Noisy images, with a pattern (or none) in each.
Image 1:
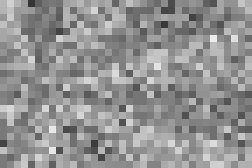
spokes from one point
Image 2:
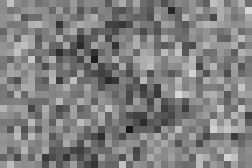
a wavy band
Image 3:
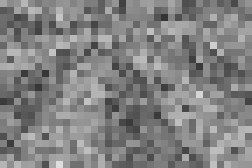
spokes from one point
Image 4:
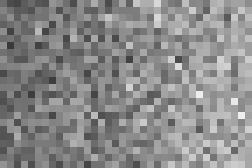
a smooth slope
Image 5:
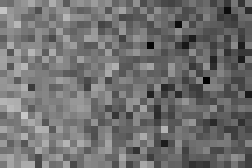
a smooth slope
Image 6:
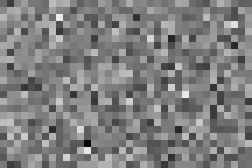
only noise
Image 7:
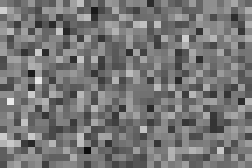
only noise
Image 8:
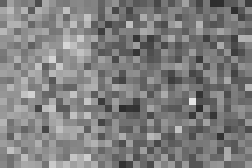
a sharp edge
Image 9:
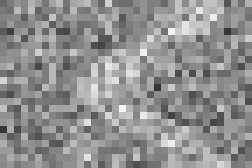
a wavy band
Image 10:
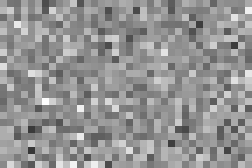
only noise
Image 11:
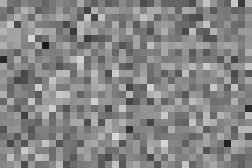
only noise
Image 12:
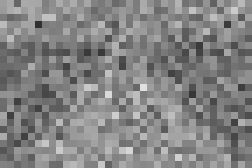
spokes from one point
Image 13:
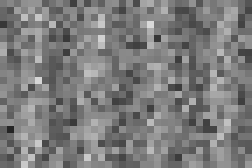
vertical stripes
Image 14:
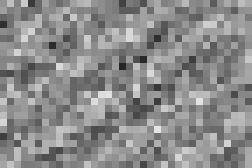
diagonal stripes
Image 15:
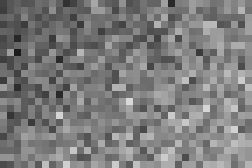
a smooth slope
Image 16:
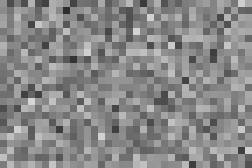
only noise
